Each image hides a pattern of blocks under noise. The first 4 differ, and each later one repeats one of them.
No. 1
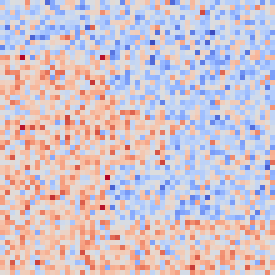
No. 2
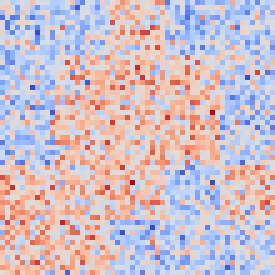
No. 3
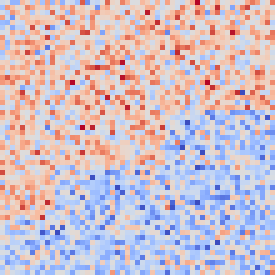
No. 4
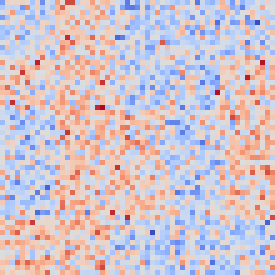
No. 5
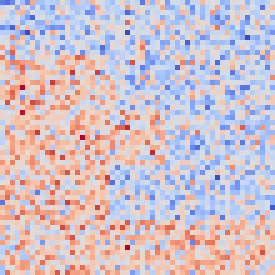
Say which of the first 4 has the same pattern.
1
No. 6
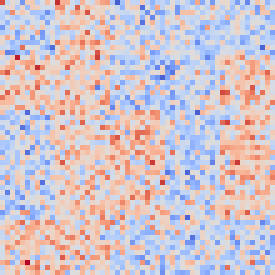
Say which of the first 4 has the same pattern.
4
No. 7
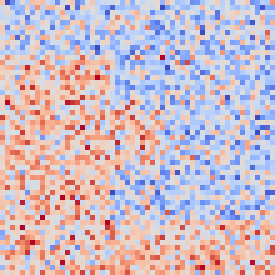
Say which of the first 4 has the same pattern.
1
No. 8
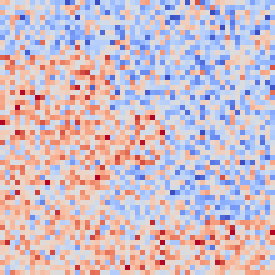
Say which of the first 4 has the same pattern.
1
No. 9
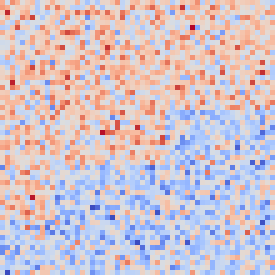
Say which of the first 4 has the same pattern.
3
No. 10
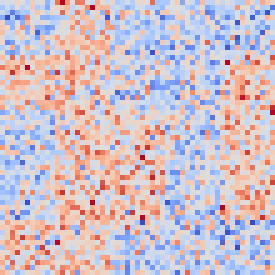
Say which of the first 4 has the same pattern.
4
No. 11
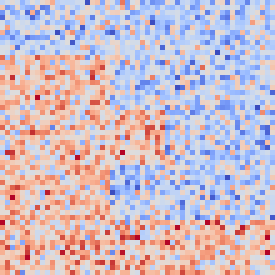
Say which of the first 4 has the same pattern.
1
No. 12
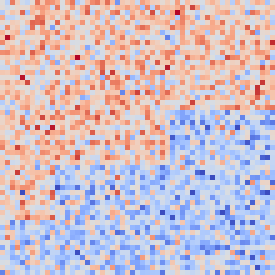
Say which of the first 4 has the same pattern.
3
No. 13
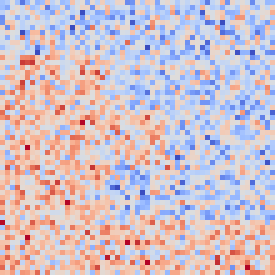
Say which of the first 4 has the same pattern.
1
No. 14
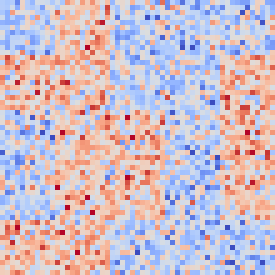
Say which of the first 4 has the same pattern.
4
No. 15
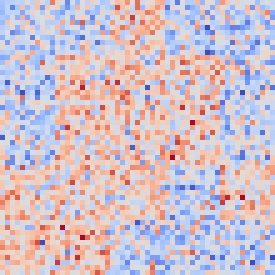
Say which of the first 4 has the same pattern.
2
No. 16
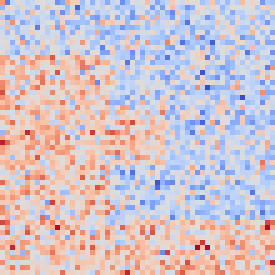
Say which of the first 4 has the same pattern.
1
